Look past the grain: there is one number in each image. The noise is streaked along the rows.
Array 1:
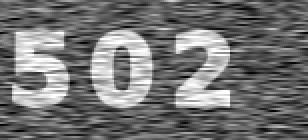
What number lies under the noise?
502
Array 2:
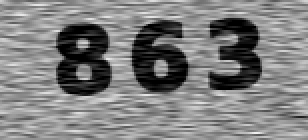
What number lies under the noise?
863
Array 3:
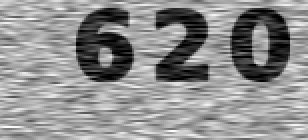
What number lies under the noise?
620
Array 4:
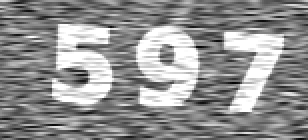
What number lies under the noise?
597
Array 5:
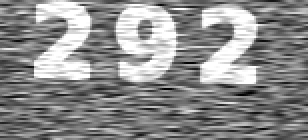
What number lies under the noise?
292
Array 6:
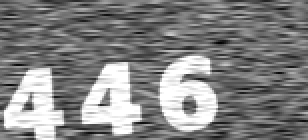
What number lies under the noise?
446
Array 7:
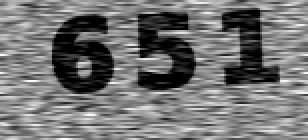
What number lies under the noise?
651
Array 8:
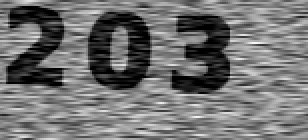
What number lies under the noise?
203
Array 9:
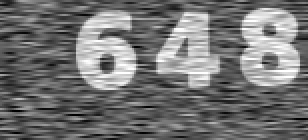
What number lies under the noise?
648
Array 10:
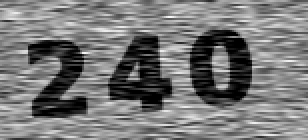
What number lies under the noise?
240
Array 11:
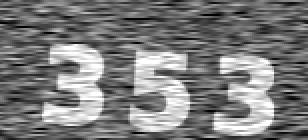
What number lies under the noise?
353
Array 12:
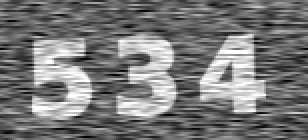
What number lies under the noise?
534
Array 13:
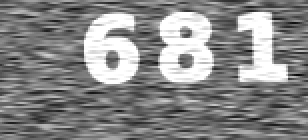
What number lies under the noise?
681
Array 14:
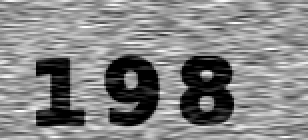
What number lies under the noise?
198
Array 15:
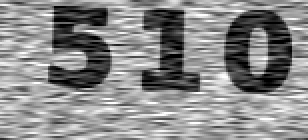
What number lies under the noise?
510
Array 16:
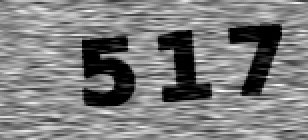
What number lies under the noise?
517
